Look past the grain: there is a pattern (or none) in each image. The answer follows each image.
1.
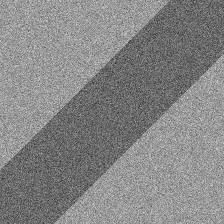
a diagonal band
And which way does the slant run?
bottom left to top right
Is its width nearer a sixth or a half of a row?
a half
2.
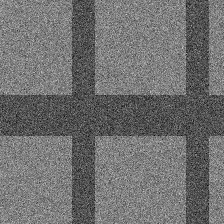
bands of rows crossing bands of columns
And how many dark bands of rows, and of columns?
1 and 2
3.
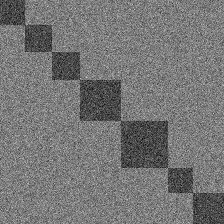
blocks along the diagonal
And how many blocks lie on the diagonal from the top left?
7
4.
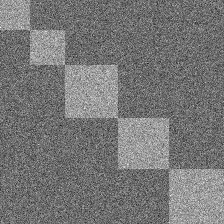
blocks along the diagonal
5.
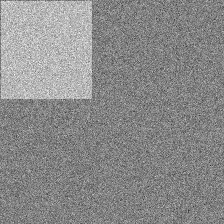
one block
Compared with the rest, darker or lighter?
lighter
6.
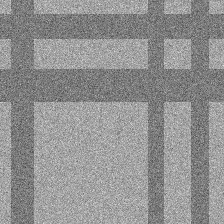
bands of rows crossing bands of columns
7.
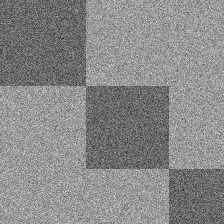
blocks along the diagonal
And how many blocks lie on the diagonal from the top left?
3
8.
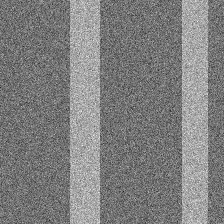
bands of columns
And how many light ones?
2
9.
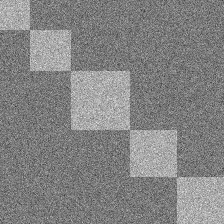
blocks along the diagonal
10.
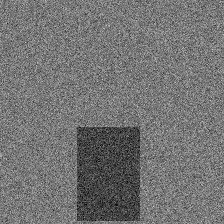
one block
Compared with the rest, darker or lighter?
darker
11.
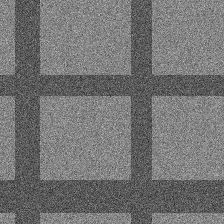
bands of rows crossing bands of columns
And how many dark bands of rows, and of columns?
2 and 2
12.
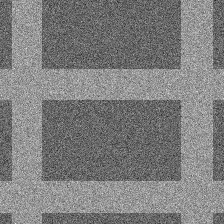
bands of rows crossing bands of columns
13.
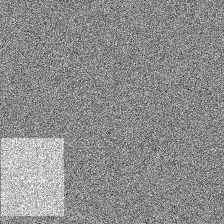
one block
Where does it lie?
bottom left
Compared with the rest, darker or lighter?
lighter
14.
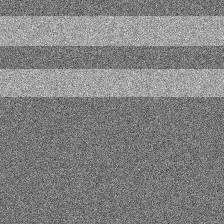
bands of rows
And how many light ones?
2
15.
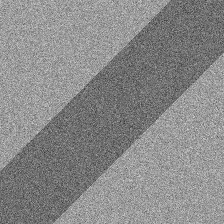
a diagonal band
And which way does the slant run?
bottom left to top right
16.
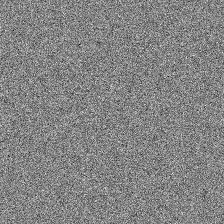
only noise
